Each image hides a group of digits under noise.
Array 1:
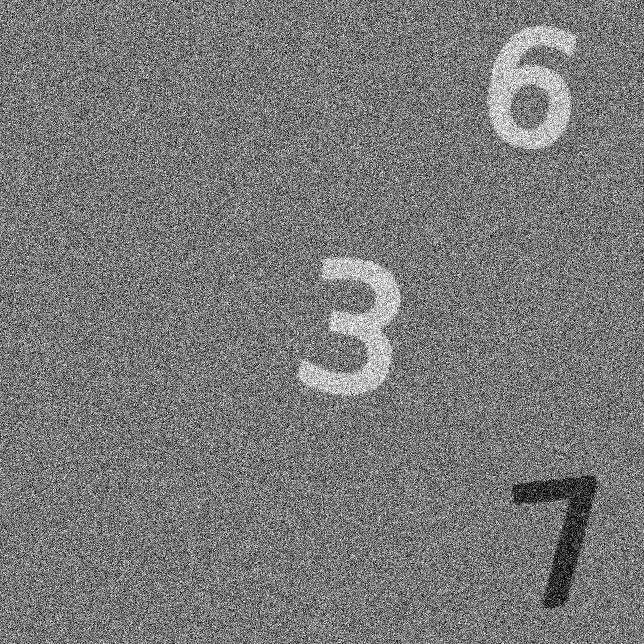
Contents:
top right: light 6; centre: light 3; bottom right: dark 7
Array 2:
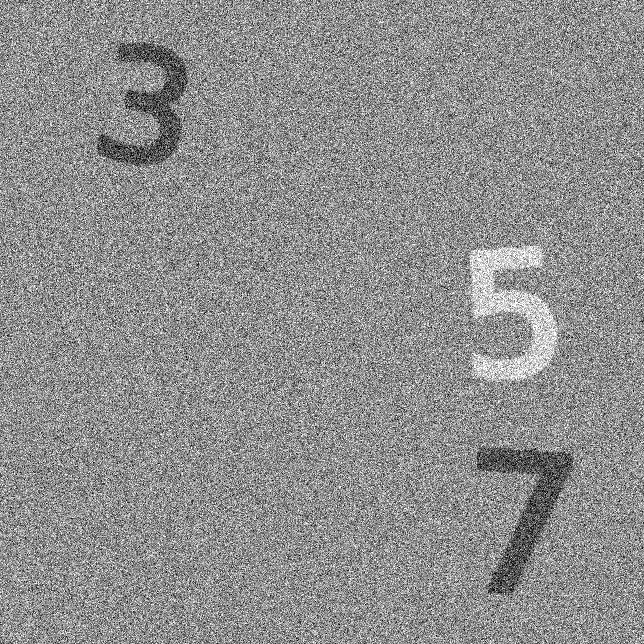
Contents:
top left: dark 3; middle right: light 5; bottom right: dark 7
